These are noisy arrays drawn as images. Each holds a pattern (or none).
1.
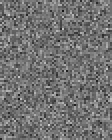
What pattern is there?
only noise
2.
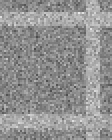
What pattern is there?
bands of rows crossing bands of columns
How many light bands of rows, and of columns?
2 and 1
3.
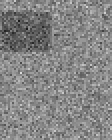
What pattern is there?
one block
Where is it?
top left
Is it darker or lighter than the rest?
darker
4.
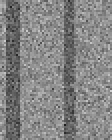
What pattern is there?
bands of columns
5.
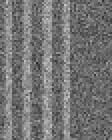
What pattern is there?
bands of columns
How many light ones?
4
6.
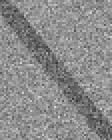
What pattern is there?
a diagonal band
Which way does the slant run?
top left to bottom right
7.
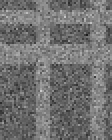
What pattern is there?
bands of rows crossing bands of columns
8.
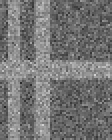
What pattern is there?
bands of rows crossing bands of columns
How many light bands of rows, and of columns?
1 and 2
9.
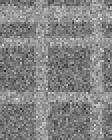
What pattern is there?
bands of rows crossing bands of columns
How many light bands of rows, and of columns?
3 and 2
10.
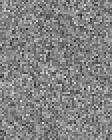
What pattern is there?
only noise
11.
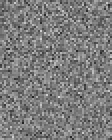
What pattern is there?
only noise
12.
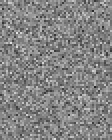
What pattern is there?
only noise
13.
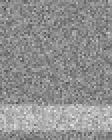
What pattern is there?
one band of rows
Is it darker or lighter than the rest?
lighter
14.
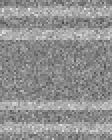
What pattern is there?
bands of rows
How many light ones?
4
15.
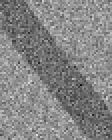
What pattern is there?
a diagonal band
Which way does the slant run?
top left to bottom right
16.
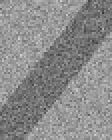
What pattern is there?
a diagonal band
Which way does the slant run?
bottom left to top right
